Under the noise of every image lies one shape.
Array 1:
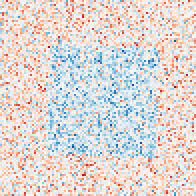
square
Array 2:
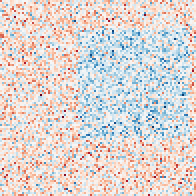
square
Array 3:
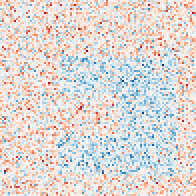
square with a notch
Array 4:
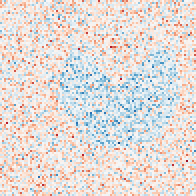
disc with a wedge cut out
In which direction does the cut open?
up
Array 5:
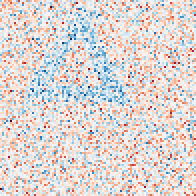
triangle frame
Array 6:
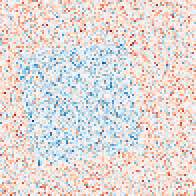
square
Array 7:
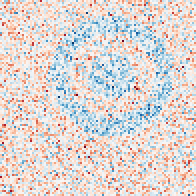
bullseye
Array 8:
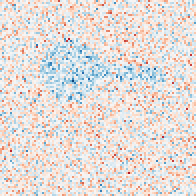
lollipop
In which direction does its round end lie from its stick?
left
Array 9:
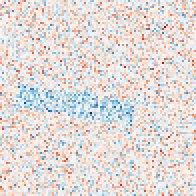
bar
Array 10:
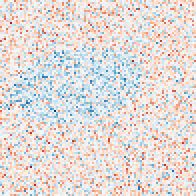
ellipse
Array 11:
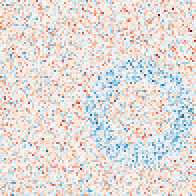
ring
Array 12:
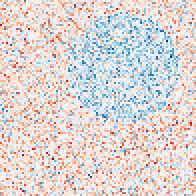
disc
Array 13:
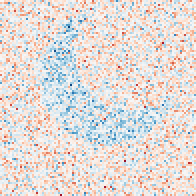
crescent
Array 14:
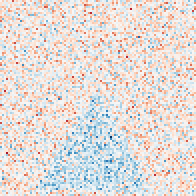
triangle
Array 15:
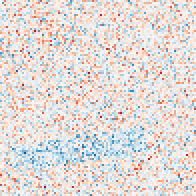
bar
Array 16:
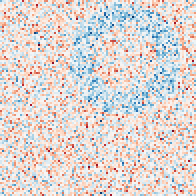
ring
